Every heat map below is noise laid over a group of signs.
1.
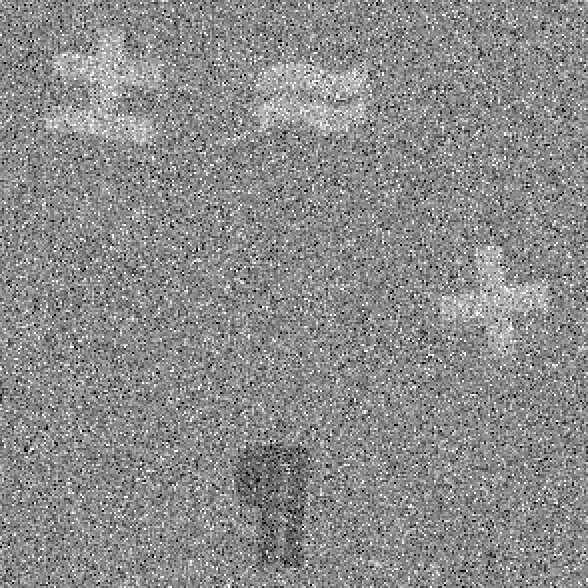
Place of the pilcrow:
bottom middle
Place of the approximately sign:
top middle
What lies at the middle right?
plus sign
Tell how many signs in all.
4
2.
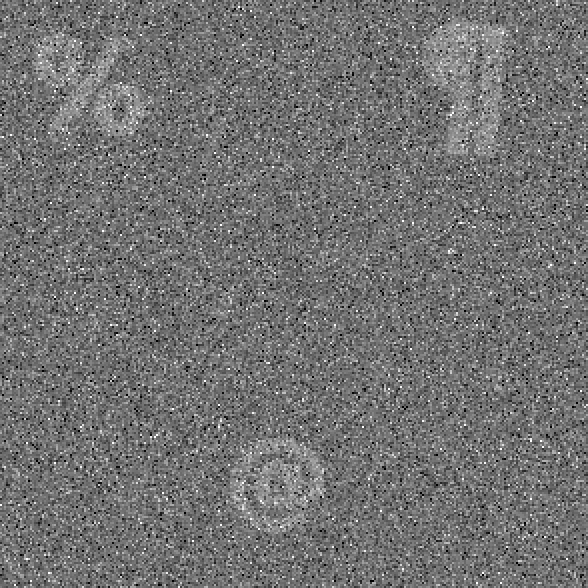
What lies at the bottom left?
nothing
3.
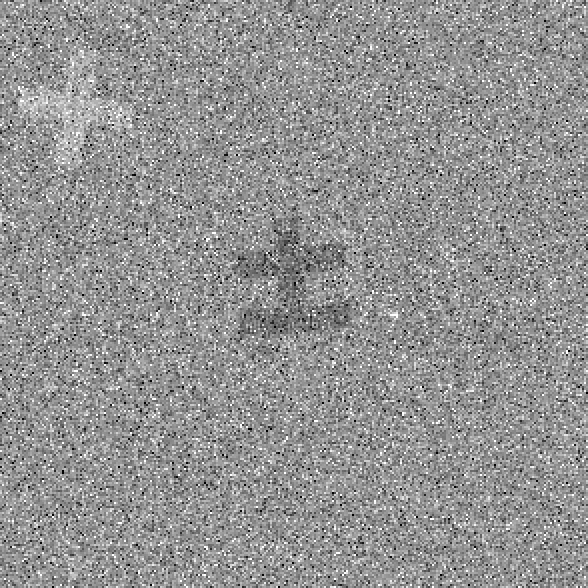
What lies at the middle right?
nothing
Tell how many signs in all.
2
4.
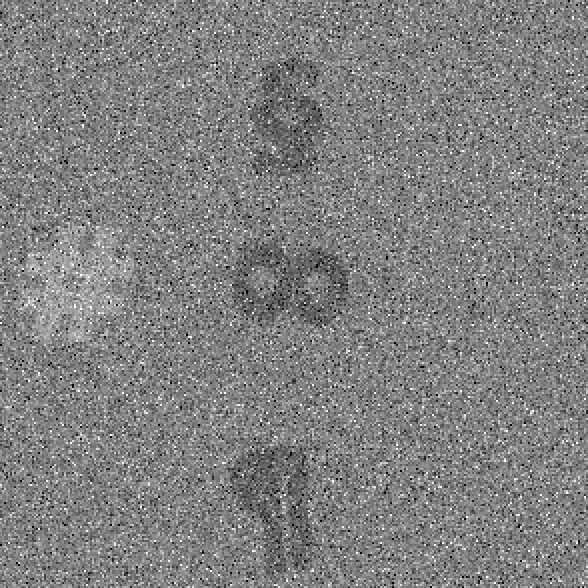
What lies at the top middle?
section sign
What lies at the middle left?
hash sign
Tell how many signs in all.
4
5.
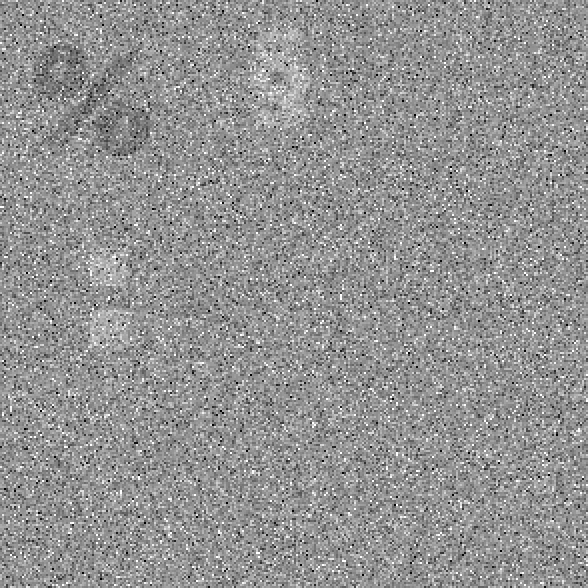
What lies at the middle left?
colon
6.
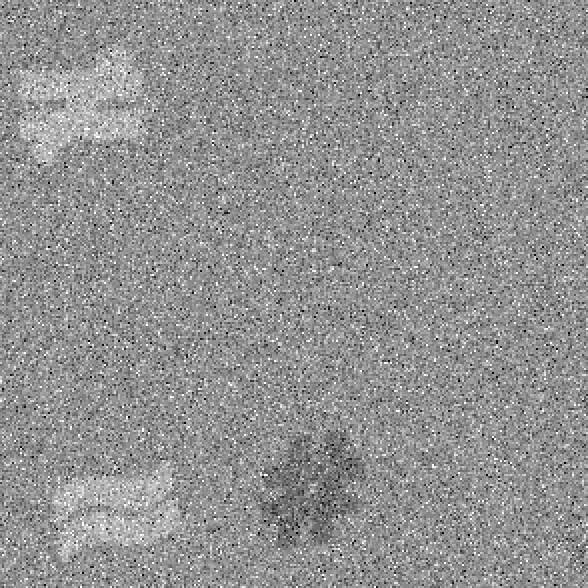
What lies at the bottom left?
approximately sign
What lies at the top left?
not-equal sign
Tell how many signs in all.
3
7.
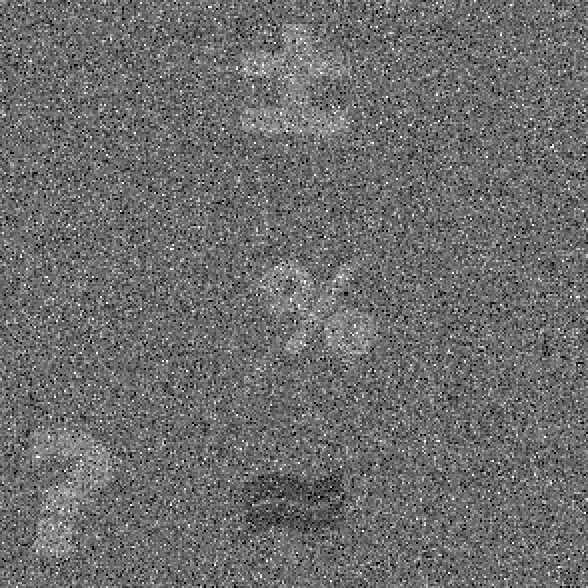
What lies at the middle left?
nothing
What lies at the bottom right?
nothing
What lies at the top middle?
plus-minus sign
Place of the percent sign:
centre
